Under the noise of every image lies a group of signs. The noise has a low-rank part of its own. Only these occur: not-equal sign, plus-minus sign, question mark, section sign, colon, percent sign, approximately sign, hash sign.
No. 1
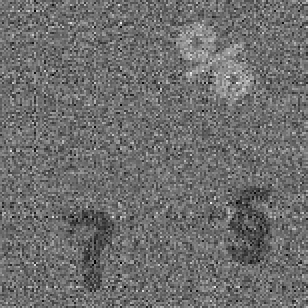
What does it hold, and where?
top right: light percent sign; bottom left: dark question mark; bottom right: dark section sign
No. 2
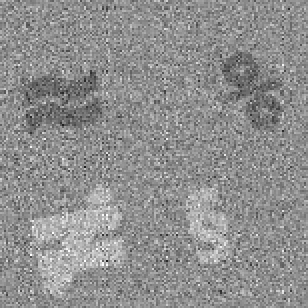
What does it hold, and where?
top left: dark approximately sign; top right: dark percent sign; bottom left: light not-equal sign; bottom right: light section sign
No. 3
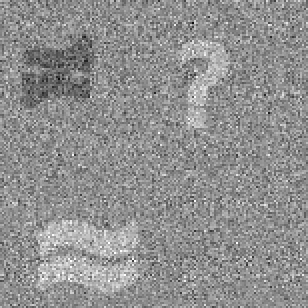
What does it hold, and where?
top left: dark not-equal sign; top right: light question mark; bottom left: light approximately sign
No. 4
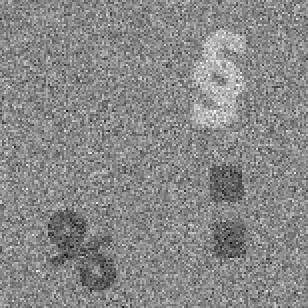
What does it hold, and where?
top right: light section sign; bottom left: dark percent sign; bottom right: dark colon
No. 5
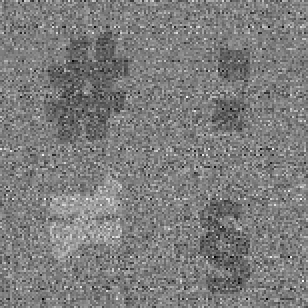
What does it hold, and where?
top left: dark hash sign; top right: dark colon; bottom left: light not-equal sign; bottom right: dark section sign
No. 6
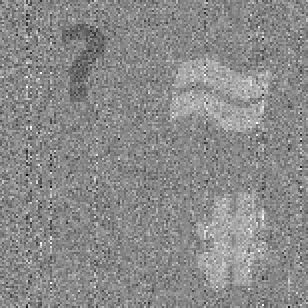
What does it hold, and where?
top left: dark question mark; top right: light approximately sign; bottom right: light hash sign
